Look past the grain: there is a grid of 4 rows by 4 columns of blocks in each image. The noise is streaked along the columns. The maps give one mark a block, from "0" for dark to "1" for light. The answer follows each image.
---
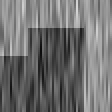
1 1 1 1
1 0 0 1
0 0 0 1
0 0 0 1
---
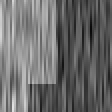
1 1 0 0
1 1 0 0
1 1 0 0
1 0 0 0
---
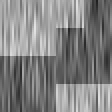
1 1 1 0
1 1 0 0
0 0 0 0
0 0 1 1
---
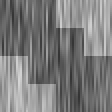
0 0 1 1
0 0 0 1
1 0 0 0
1 1 0 0
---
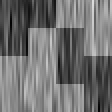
0 0 1 1
0 1 0 1
1 1 0 0
1 1 1 0
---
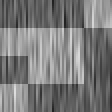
0 0 0 1
1 1 1 0
0 1 1 0
1 0 0 0
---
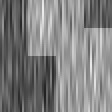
0 1 1 0
0 1 1 1
0 0 1 1
0 0 1 1
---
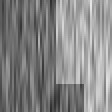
0 0 1 1
0 0 1 1
0 0 1 1
0 0 0 1
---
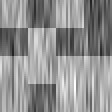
1 0 1 0
0 1 0 0
1 1 1 1
1 0 1 1
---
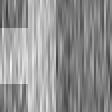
0 1 0 0
1 1 0 0
1 1 0 0
0 1 0 0
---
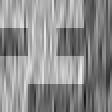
1 1 1 0
0 1 0 0
1 1 1 0
1 0 0 0
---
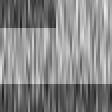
0 0 1 1
1 1 1 1
1 1 1 1
0 0 0 0
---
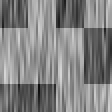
0 1 0 1
1 1 1 0
1 1 1 0
0 0 1 1
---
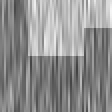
0 1 1 1
0 1 1 0
0 0 0 0
0 0 0 0
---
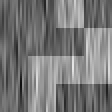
0 0 1 0
0 0 0 1
0 1 1 1
0 1 0 0
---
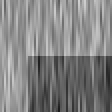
1 1 1 1
1 1 1 1
1 0 0 0
1 0 0 0
